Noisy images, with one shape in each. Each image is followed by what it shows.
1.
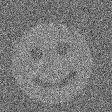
smiling face
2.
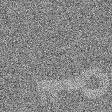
key
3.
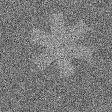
asterisk
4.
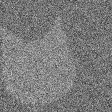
cat's head
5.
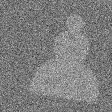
chess pawn
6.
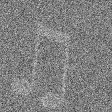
pair of musical notes
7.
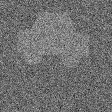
car
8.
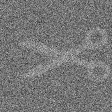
pair of scissors
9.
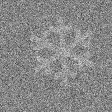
snowflake
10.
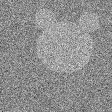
bear's head
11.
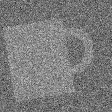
cup
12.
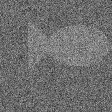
fish
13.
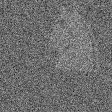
chess knight
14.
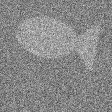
fish
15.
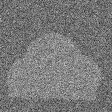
cloud
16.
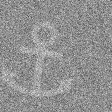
anchor
